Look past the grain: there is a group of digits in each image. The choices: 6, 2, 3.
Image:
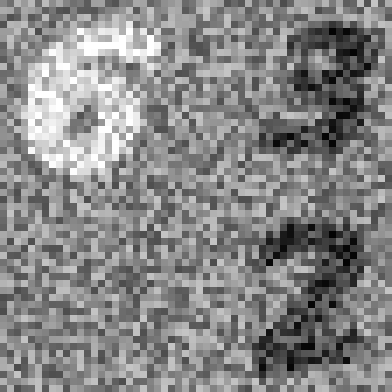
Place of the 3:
top right
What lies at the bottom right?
2
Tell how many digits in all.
3
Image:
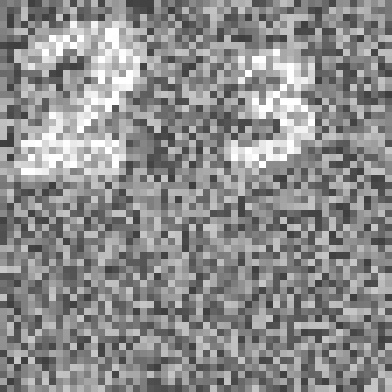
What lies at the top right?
3
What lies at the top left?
2
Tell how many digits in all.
2
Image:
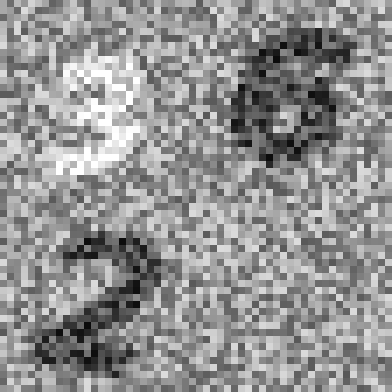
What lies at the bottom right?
nothing
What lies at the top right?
6
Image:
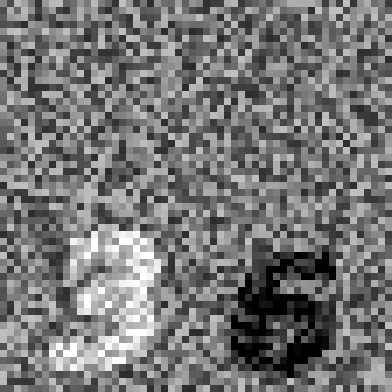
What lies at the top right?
nothing
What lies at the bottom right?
6
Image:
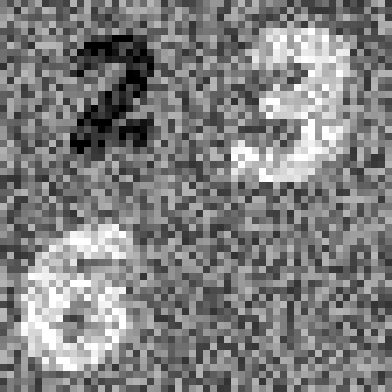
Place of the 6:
bottom left
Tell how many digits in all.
3
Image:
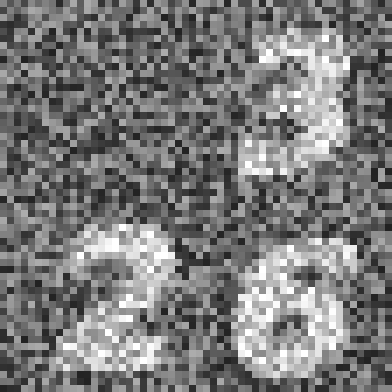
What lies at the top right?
3
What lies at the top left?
nothing
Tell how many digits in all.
3
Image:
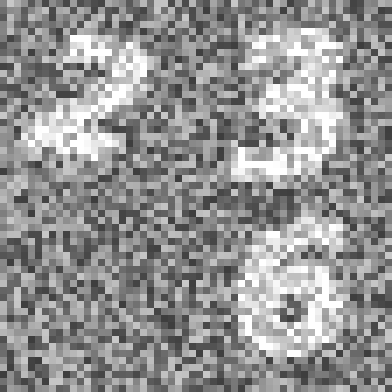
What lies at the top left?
2
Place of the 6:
bottom right
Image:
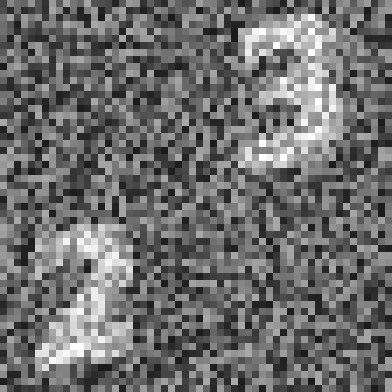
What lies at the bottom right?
nothing
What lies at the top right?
3
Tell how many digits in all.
2
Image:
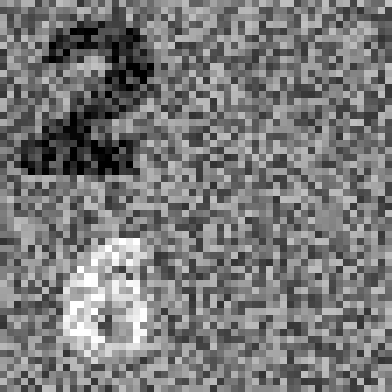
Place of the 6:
bottom left
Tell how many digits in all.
2
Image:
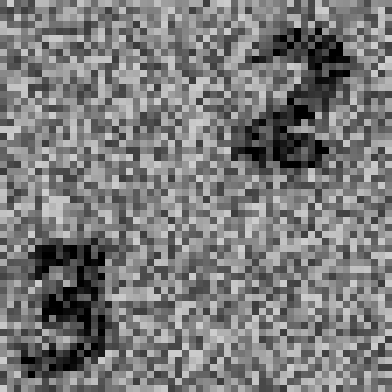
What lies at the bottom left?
3
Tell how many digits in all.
2
